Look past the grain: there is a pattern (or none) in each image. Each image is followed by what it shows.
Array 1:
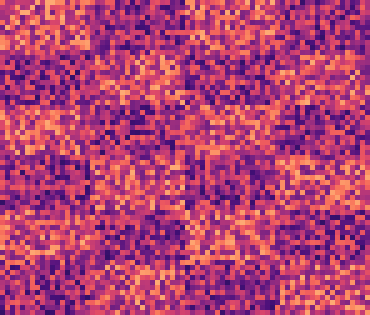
a checkerboard
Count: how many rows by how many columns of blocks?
6 by 4
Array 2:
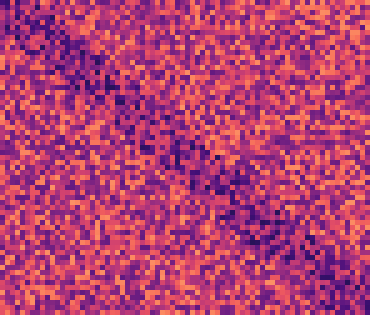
a diagonal band
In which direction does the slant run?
top left to bottom right
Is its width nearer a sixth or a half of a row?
a sixth
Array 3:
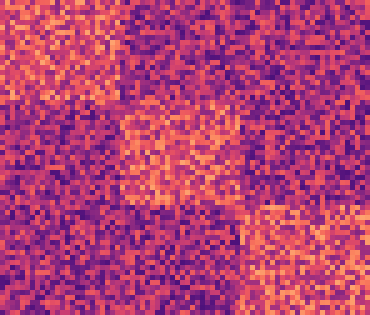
blocks along the diagonal
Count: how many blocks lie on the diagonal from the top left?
3
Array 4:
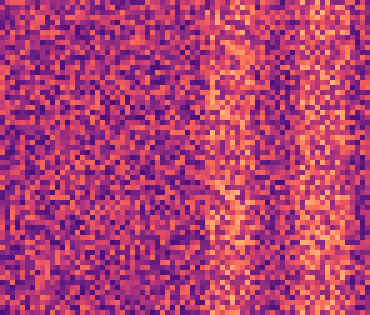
bands of columns
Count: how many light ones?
2
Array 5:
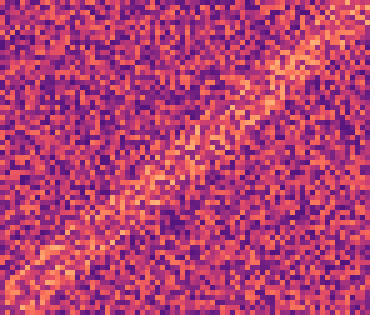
a diagonal band
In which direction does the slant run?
bottom left to top right
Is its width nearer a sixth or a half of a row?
a sixth
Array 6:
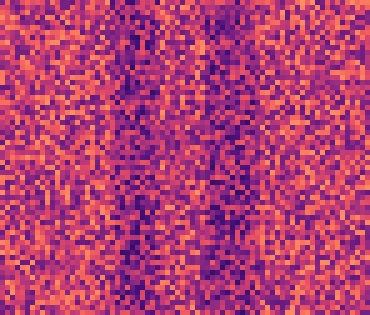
bands of columns
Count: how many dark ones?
2
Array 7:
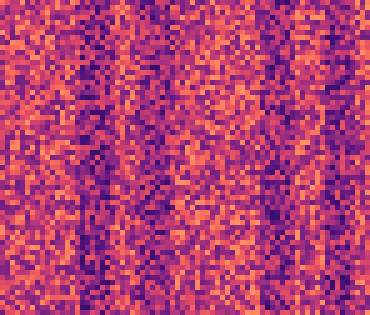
bands of columns
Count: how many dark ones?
4
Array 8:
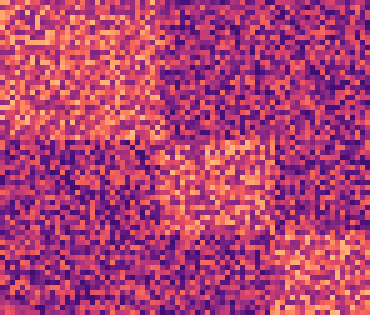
blocks along the diagonal
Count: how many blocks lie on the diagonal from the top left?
3
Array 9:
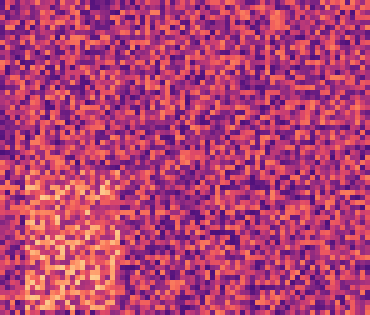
one block
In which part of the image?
bottom left
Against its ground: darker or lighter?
lighter
